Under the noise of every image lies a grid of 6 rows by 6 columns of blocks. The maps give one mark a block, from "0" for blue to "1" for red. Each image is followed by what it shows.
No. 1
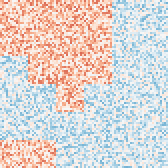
1 1 1 1 0 0
1 1 1 1 0 0
0 1 1 1 0 0
0 0 1 0 0 0
0 0 0 0 0 0
1 1 0 0 0 0
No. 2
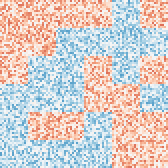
1 1 1 1 0 1
1 1 0 0 0 0
1 0 0 1 0 1
0 0 0 1 1 0
0 1 1 0 1 1
0 0 0 0 1 1
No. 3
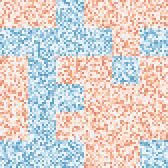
1 1 0 1 1 1
0 0 0 0 1 0
1 0 1 1 0 1
1 0 0 1 1 1
1 0 1 1 1 1
0 0 0 1 1 0
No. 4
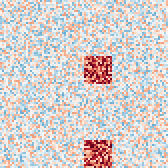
0 0 0 0 0 0
0 0 0 0 0 0
0 0 0 1 0 0
0 0 0 0 0 0
0 0 0 0 0 0
0 0 0 1 0 0
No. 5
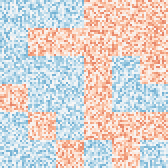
0 0 0 1 1 1
0 1 1 1 1 1
0 0 0 1 0 1
1 0 0 1 0 0
0 1 0 1 1 1
0 0 1 0 1 0
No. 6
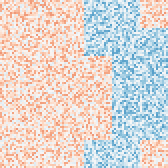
1 1 1 0 0 1
1 1 1 0 0 0
1 1 1 1 0 0
1 1 1 1 0 0
1 1 1 1 0 0
1 1 1 0 0 1
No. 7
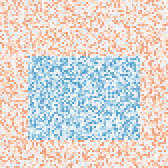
1 1 1 1 1 1
1 1 1 1 1 1
1 0 0 0 0 1
1 0 0 0 0 1
1 0 0 0 0 1
1 1 1 1 1 1
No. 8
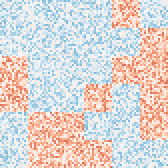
0 0 0 0 1 0
0 0 0 0 0 1
1 0 0 0 1 1
1 0 0 1 0 1
0 1 1 0 0 1
0 1 1 1 0 0
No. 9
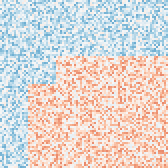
0 0 0 0 0 0
0 0 0 0 0 0
0 0 1 1 1 1
0 1 1 1 1 1
0 1 1 1 1 1
0 1 1 1 1 1
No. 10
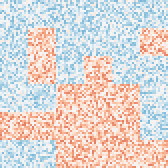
0 0 0 0 0 0
0 1 0 0 0 1
0 1 0 1 0 0
0 0 1 1 1 0
1 1 1 1 1 0
0 0 1 1 1 1
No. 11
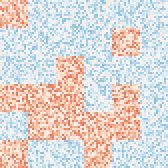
1 0 0 0 0 0
0 0 0 0 1 0
0 0 1 0 0 0
1 1 1 0 1 0
0 1 1 1 1 0
1 0 0 1 0 0
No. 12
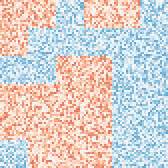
1 1 0 1 1 0
1 0 0 0 0 0
0 0 1 1 0 0
1 1 1 1 0 0
1 1 1 1 0 0
0 1 1 1 0 0
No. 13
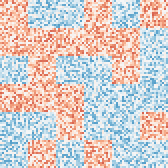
1 0 0 1 0 1
1 1 1 1 1 0
0 1 0 0 1 0
1 1 1 0 0 0
0 0 1 0 0 1
0 1 0 1 0 0
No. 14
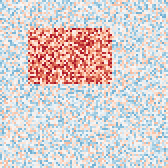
0 0 0 0 0 0
0 1 1 1 0 0
0 1 1 1 0 0
0 0 0 0 0 0
0 0 0 0 0 0
0 0 0 0 0 0
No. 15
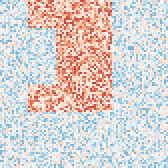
0 1 1 1 0 0
0 0 1 1 0 0
0 0 1 1 0 0
0 1 1 1 0 0
0 0 0 0 0 0
0 0 0 0 0 0
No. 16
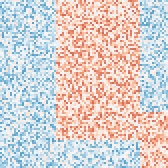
0 0 1 1 1 0
0 0 1 1 1 0
0 0 1 1 1 0
0 0 1 1 1 0
0 0 1 1 1 1
0 0 0 0 0 1
